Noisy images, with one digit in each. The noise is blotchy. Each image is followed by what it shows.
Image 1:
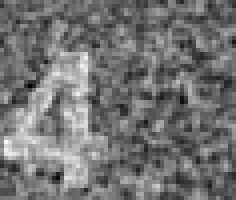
4
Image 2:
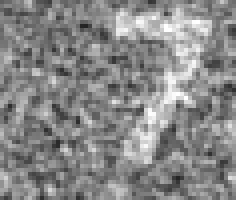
7
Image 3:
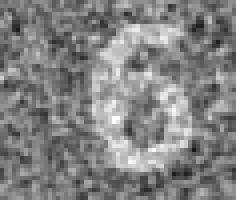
6
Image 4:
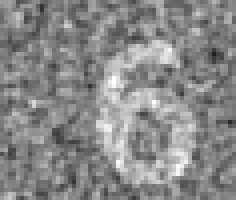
6
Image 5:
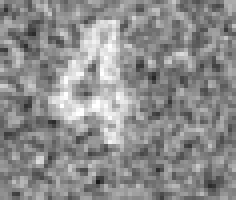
4
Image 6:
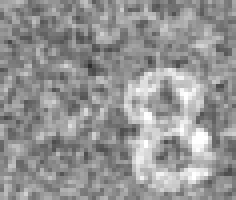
8
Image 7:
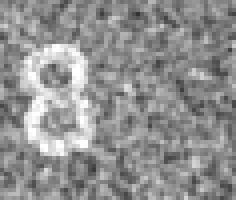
8
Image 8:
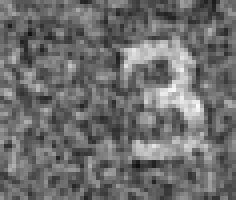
3
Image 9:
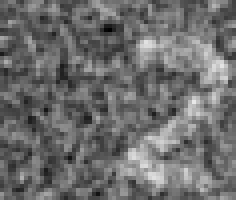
2
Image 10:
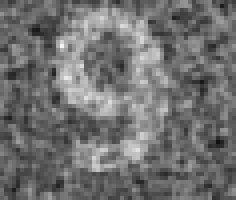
9
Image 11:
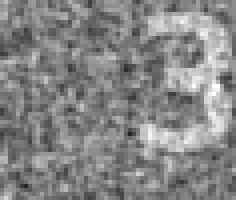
3
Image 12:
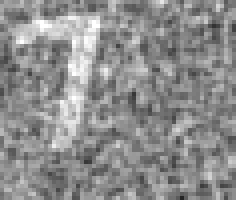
7
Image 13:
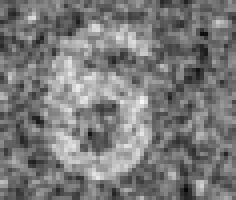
6
